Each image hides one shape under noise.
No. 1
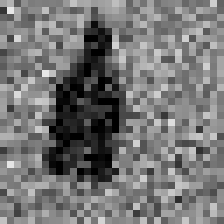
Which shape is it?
bottle
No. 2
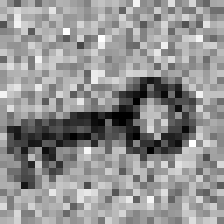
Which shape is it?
key
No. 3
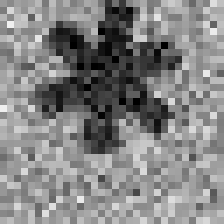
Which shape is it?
asterisk
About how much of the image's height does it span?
two thirds
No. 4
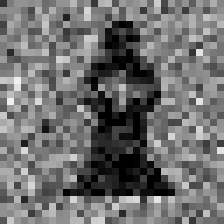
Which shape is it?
chess bishop
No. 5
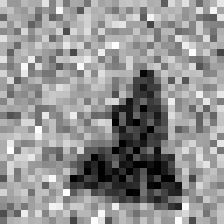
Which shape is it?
chess pawn
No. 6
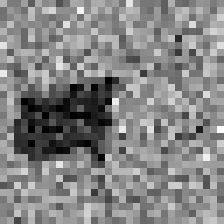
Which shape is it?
flag
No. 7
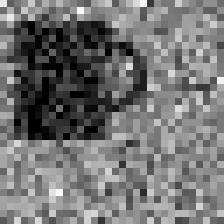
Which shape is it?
cup
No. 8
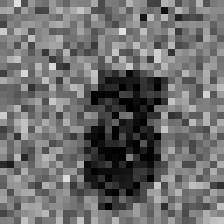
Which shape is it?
footprint
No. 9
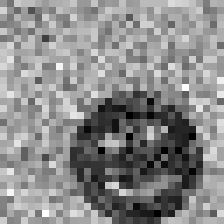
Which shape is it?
smiling face
